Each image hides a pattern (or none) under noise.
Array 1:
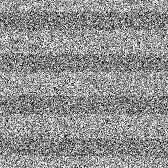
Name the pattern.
horizontal stripes
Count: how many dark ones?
4
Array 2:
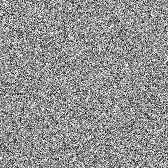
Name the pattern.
only noise
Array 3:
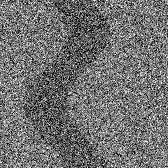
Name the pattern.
a wavy band
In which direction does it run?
top to bottom
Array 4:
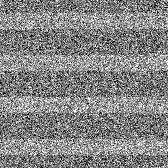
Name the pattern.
horizontal stripes
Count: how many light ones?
4
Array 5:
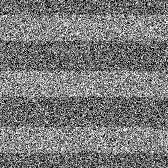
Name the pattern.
horizontal stripes
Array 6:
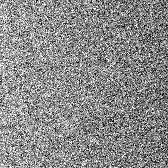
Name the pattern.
a smooth slope
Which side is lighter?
left
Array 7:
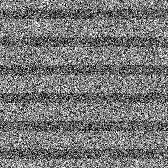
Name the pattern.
horizontal stripes
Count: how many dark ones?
6
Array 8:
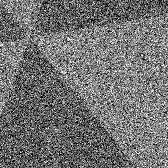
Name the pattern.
spokes from one point
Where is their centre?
top left
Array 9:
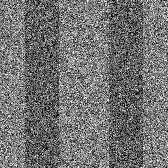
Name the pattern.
vertical stripes
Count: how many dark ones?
2
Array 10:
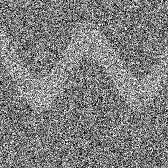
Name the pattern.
a wavy band
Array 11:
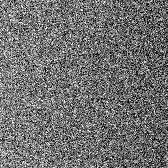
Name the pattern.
a smooth slope
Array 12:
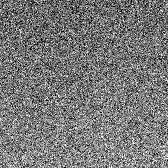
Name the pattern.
a smooth slope
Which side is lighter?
bottom
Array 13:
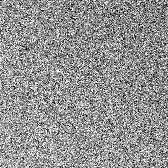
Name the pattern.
a smooth slope
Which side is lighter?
bottom left
